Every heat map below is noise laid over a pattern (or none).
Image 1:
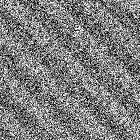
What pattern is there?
diagonal stripes
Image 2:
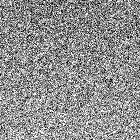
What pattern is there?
a smooth slope
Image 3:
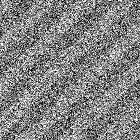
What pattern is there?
diagonal stripes
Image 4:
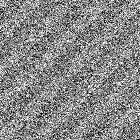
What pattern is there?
diagonal stripes
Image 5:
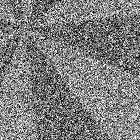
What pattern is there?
spokes from one point
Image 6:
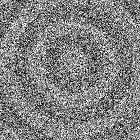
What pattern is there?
rings round one point
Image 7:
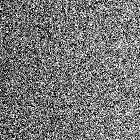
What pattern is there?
a smooth slope
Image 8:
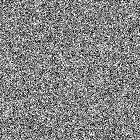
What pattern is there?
only noise
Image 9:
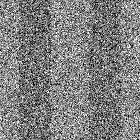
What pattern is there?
vertical stripes
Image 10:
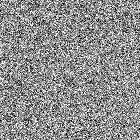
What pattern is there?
only noise
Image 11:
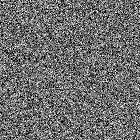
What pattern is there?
only noise
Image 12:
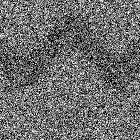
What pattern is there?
a wavy band
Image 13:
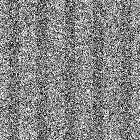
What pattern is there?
vertical stripes
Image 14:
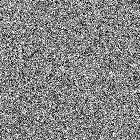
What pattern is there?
only noise
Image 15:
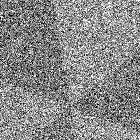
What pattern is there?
spokes from one point
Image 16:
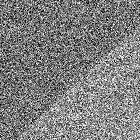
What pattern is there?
a sharp edge
